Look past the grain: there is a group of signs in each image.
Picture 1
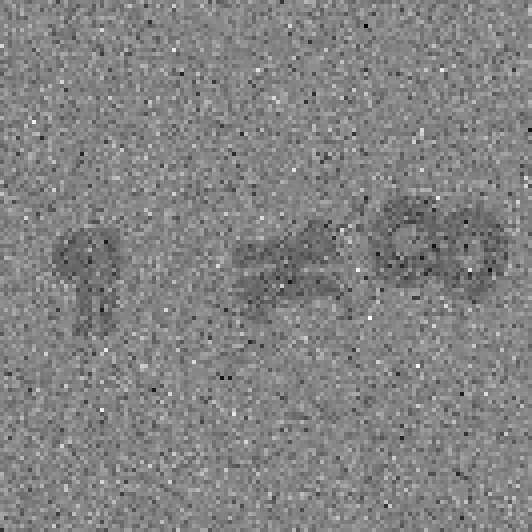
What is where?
middle left: pilcrow; centre: not-equal sign; middle right: infinity sign
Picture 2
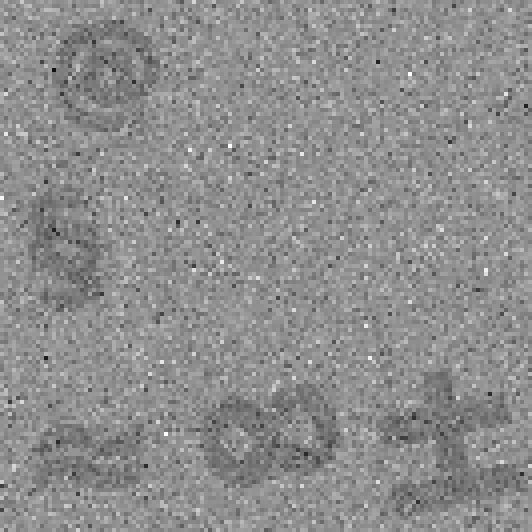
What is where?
top left: at sign; middle left: section sign; bottom left: approximately sign; bottom middle: infinity sign; bottom right: plus-minus sign
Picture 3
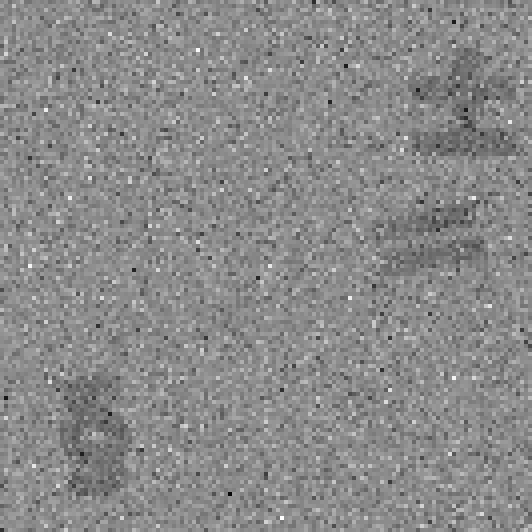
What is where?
top right: plus-minus sign; middle right: equals sign; bottom left: section sign
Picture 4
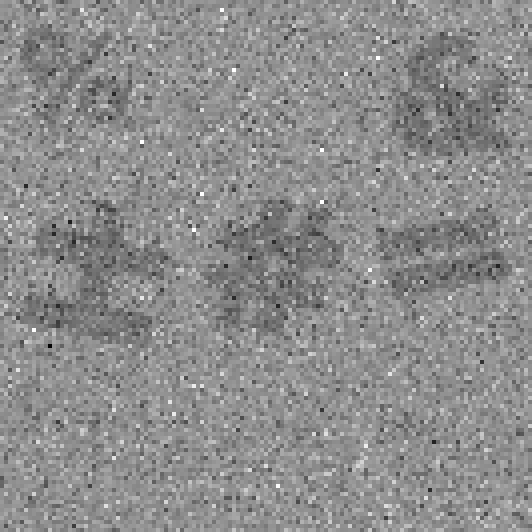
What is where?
top left: percent sign; top right: ampersand; middle left: plus-minus sign; centre: hash sign; middle right: equals sign
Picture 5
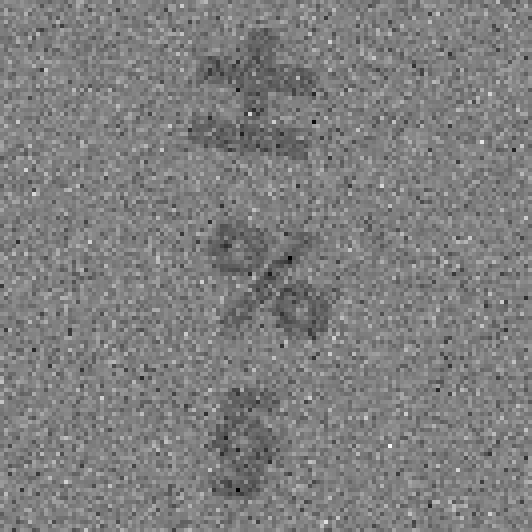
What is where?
top middle: plus-minus sign; centre: percent sign; bottom middle: section sign
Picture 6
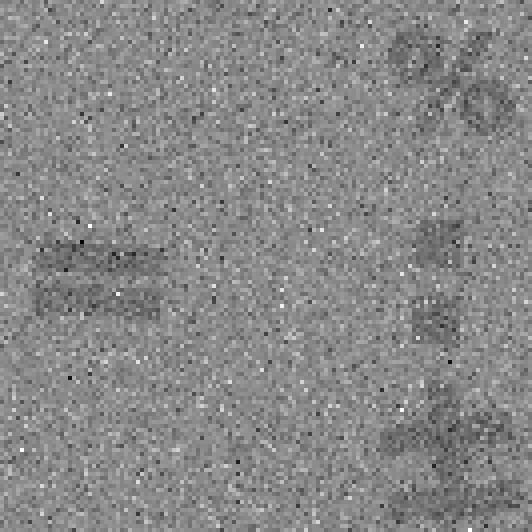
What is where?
top right: percent sign; middle left: equals sign; middle right: colon; bottom right: plus-minus sign
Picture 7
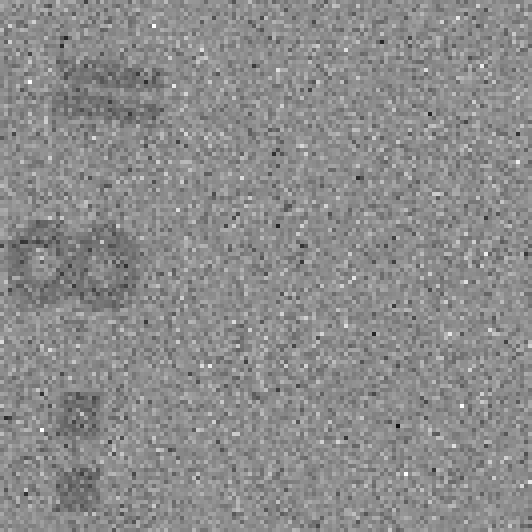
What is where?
top left: equals sign; middle left: infinity sign; bottom left: colon
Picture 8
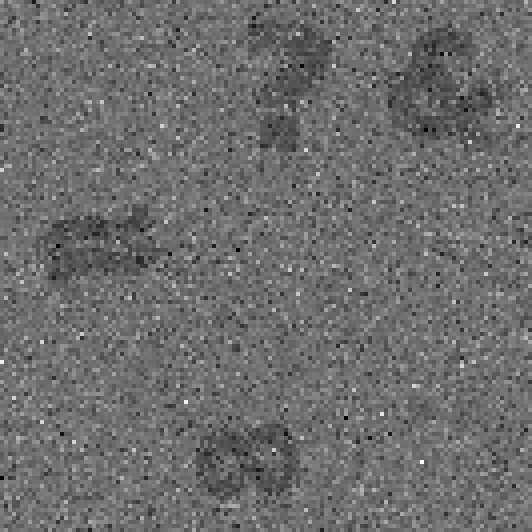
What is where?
top middle: question mark; top right: ampersand; middle left: approximately sign; bottom middle: infinity sign
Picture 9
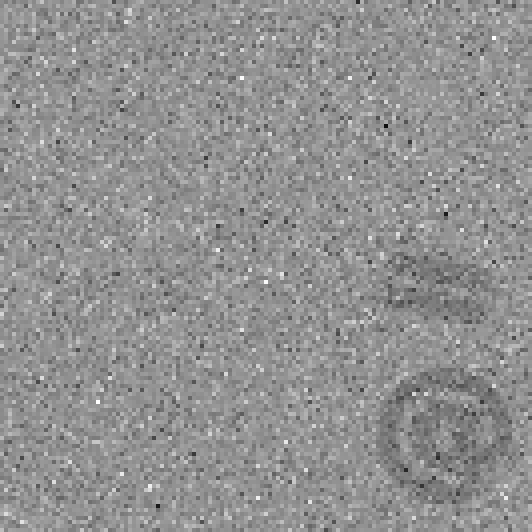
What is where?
middle right: equals sign; bottom right: at sign
